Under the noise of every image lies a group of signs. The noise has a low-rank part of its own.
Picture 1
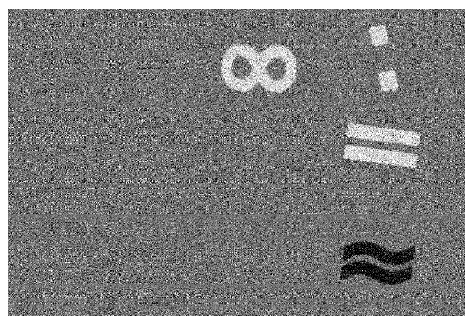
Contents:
top middle: light infinity sign; top right: light colon; middle right: light equals sign; bottom right: dark approximately sign
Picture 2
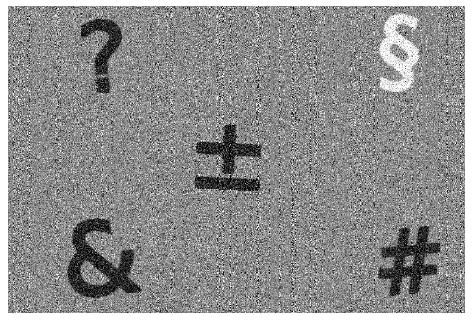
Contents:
top left: dark question mark; top right: light section sign; centre: dark plus-minus sign; bottom left: dark ampersand; bottom right: dark hash sign
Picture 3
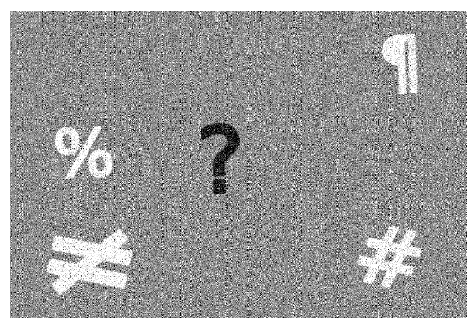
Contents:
top right: light pilcrow; middle left: light percent sign; centre: dark question mark; bottom left: light not-equal sign; bottom right: light hash sign
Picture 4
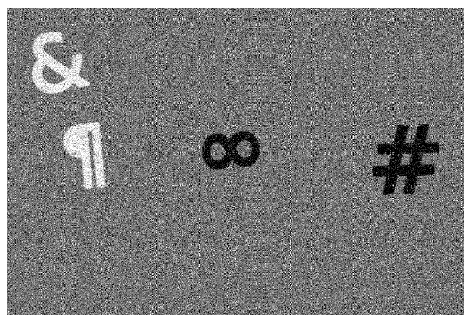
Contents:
top left: light ampersand; middle left: light pilcrow; centre: dark infinity sign; middle right: dark hash sign
